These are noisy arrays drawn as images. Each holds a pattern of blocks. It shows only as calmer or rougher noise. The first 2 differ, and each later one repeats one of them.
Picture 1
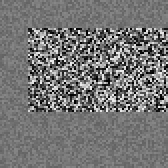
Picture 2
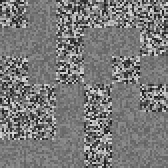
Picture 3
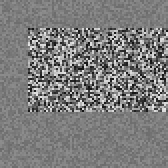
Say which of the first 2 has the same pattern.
1
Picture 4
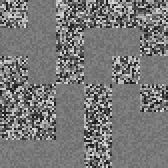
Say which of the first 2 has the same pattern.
2
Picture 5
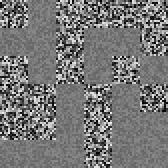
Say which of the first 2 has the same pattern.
2
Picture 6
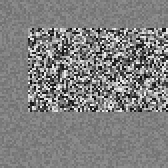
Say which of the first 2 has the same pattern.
1
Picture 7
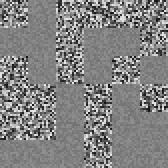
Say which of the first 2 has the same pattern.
2
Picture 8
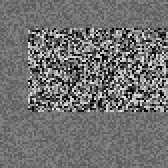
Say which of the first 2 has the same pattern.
1
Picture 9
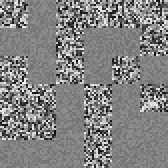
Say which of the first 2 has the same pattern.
2
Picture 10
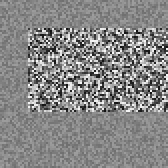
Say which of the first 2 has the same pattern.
1
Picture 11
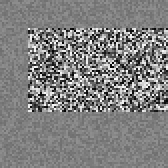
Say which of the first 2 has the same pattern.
1
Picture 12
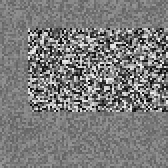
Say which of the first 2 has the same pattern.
1
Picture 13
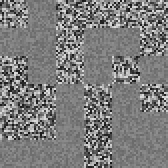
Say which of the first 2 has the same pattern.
2
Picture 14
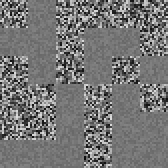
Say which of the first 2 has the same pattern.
2
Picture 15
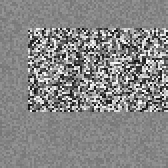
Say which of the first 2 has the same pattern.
1
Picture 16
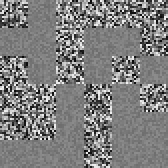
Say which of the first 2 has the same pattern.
2
